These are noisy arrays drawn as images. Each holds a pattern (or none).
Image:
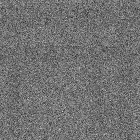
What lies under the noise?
bands of rows crossing bands of columns
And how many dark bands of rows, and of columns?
2 and 3
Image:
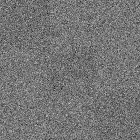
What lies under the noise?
blocks along the diagonal
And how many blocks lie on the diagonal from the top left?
3
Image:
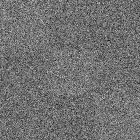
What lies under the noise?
blocks along the diagonal
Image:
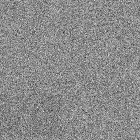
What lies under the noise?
one block
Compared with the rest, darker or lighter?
darker
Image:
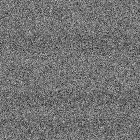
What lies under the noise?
bands of rows
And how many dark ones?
3
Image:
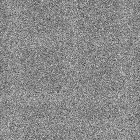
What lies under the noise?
bands of rows crossing bands of columns
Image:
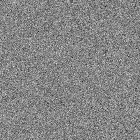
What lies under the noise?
only noise
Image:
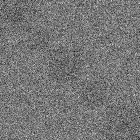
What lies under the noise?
blocks along the diagonal
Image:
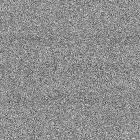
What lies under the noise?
bands of rows
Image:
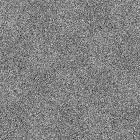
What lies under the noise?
a checkerboard
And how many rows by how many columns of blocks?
4 by 5
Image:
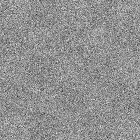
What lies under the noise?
a checkerboard
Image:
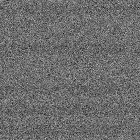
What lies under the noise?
bands of rows
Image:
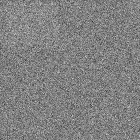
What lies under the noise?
one block
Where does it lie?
top left
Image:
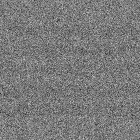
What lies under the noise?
bands of rows
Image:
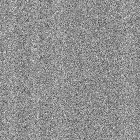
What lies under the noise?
bands of columns
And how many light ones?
4
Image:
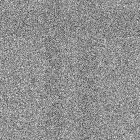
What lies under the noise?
bands of rows crossing bands of columns
